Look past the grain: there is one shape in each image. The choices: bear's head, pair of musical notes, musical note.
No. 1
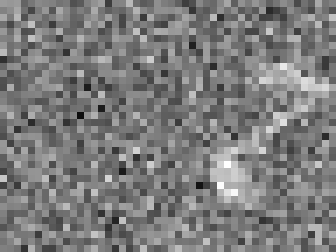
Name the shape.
musical note
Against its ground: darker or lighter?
lighter
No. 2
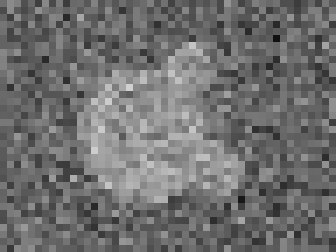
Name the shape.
bear's head
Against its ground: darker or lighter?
lighter
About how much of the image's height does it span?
two thirds
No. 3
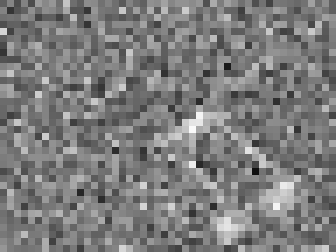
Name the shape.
pair of musical notes
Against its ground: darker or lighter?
lighter
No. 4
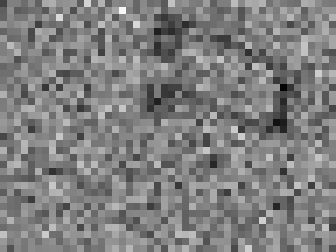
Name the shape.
pair of musical notes
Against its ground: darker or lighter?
darker
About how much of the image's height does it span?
half
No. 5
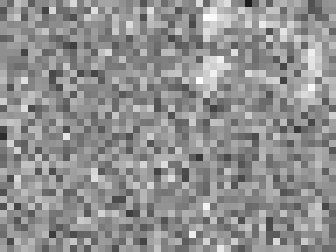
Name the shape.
pair of musical notes
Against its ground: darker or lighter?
lighter
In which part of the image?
top right
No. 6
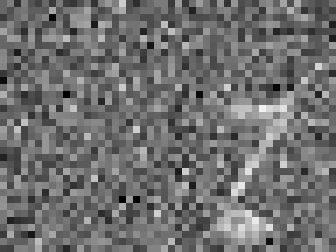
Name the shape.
musical note
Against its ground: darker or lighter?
lighter
